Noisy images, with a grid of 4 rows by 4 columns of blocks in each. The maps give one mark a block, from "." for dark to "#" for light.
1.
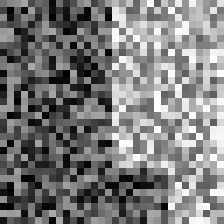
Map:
. . # #
. . # #
. . # #
. . . #
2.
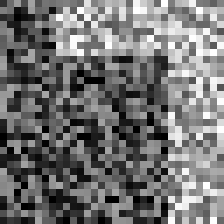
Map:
. # # #
. . . #
. . . #
. . . #
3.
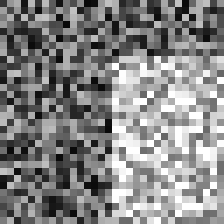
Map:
. . . .
. . # #
. . # #
. . # #
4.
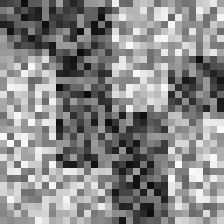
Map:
. . # #
# . # .
# . . #
# # . #
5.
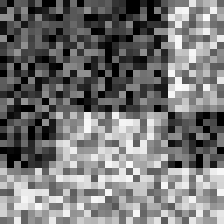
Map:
. . . #
. . . #
. # # .
# # # #
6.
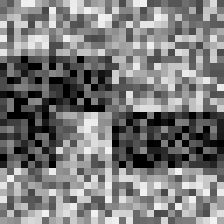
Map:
# # # #
. . # #
. # . .
# # # #
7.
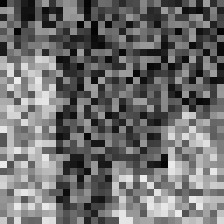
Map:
. . . .
# . . .
# . . #
# . # #
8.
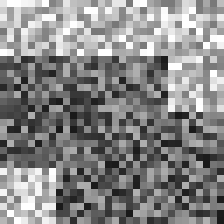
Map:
# # # #
. . . #
. . . .
# . . .
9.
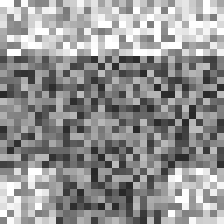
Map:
# # # #
. . . .
. . . .
# . . #
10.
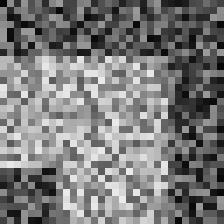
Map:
. . . .
# # # .
# # # .
. # # .
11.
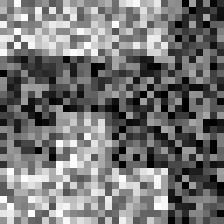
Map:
# # # .
. . . .
. # . .
# # # .
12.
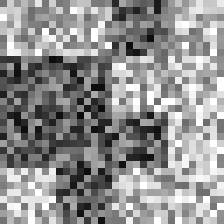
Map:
# # . #
. . # #
. . . #
# . # #
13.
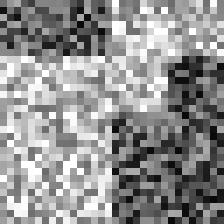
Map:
. . # #
# # # .
# # . .
# # . .
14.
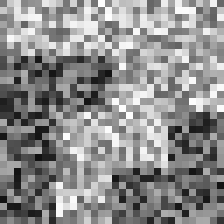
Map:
# # # #
. . # #
. # # .
. # . .
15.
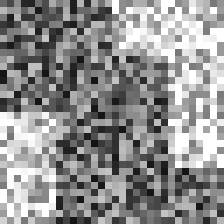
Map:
. . # #
. . . #
# . . #
# . . .
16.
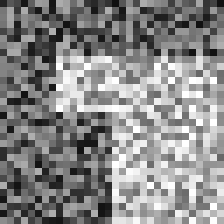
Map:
. . . .
. # # #
. . # #
. . # #
